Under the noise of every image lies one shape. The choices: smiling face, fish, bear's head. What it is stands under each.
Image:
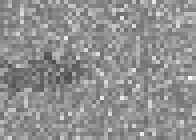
fish
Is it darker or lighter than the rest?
darker
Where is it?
middle left
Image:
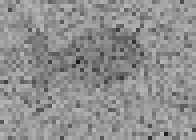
fish
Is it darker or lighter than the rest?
darker
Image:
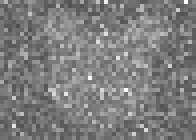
bear's head
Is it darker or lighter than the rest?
lighter
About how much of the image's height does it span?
nearly all
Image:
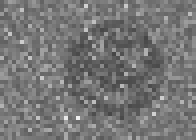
smiling face
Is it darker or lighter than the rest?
darker
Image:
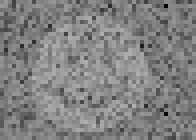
smiling face
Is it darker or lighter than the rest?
lighter
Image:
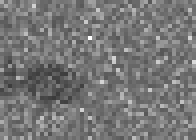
fish
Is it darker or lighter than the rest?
darker
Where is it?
middle left
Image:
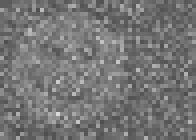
smiling face
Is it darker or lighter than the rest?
lighter
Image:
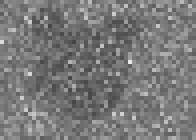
bear's head
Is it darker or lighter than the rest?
darker
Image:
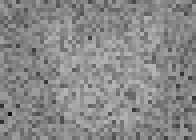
bear's head
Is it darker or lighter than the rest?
lighter
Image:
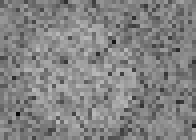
smiling face
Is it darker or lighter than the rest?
lighter
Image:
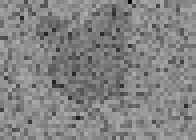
bear's head
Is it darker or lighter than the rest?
darker
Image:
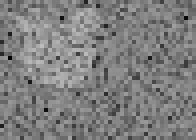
bear's head
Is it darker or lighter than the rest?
lighter
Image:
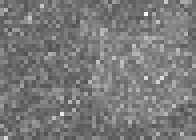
bear's head
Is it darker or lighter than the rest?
lighter
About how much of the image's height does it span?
nearly all
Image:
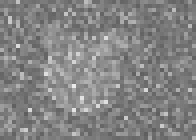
bear's head
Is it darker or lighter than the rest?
lighter
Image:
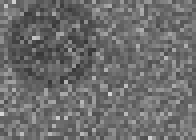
smiling face
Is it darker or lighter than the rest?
darker
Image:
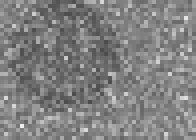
smiling face
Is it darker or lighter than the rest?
darker
